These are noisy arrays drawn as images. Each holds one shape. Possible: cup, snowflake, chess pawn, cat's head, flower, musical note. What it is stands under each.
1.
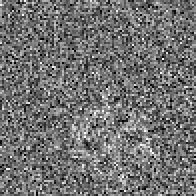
snowflake
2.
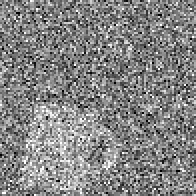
cup
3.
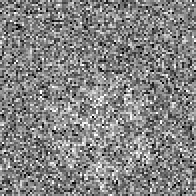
snowflake
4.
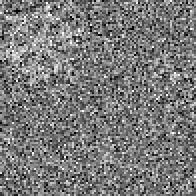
snowflake
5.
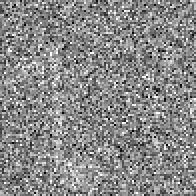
musical note
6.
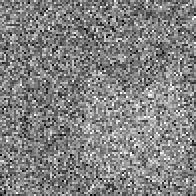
cat's head
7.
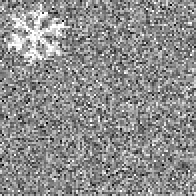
snowflake
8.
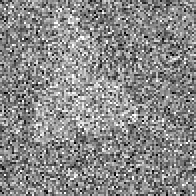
chess pawn
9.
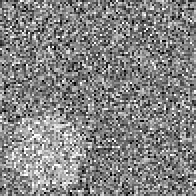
flower
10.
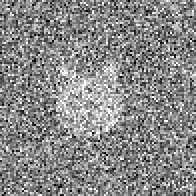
cat's head
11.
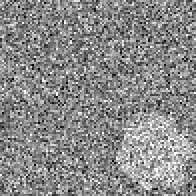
flower
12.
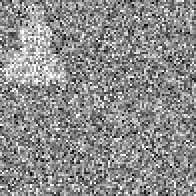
chess pawn
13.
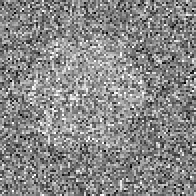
flower
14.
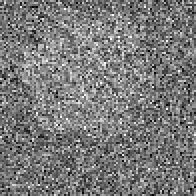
flower
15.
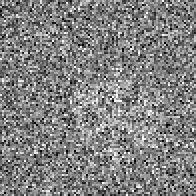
snowflake
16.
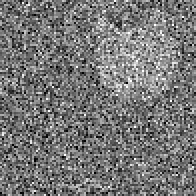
cat's head
